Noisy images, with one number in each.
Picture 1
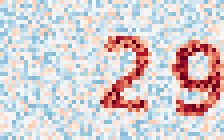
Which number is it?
29
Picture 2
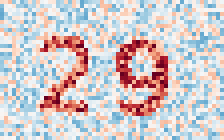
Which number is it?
29
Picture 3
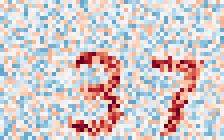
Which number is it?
37
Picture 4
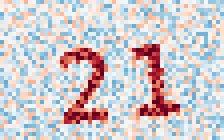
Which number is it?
21
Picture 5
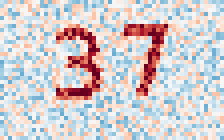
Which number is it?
37
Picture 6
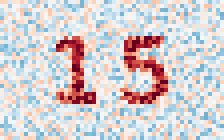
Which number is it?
15
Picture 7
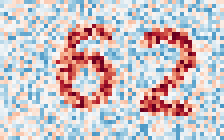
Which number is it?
62
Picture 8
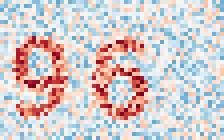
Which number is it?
96
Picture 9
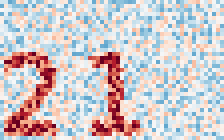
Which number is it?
21
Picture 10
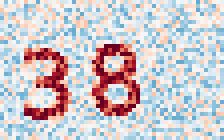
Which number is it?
38
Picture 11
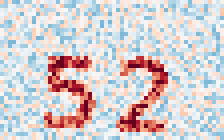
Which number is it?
52
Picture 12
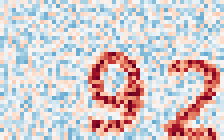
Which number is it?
92
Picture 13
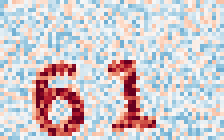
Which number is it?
61
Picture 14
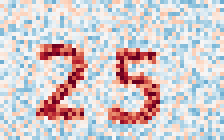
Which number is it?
25
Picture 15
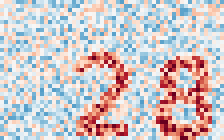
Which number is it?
28
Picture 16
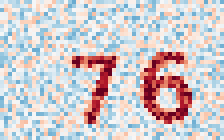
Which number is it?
76
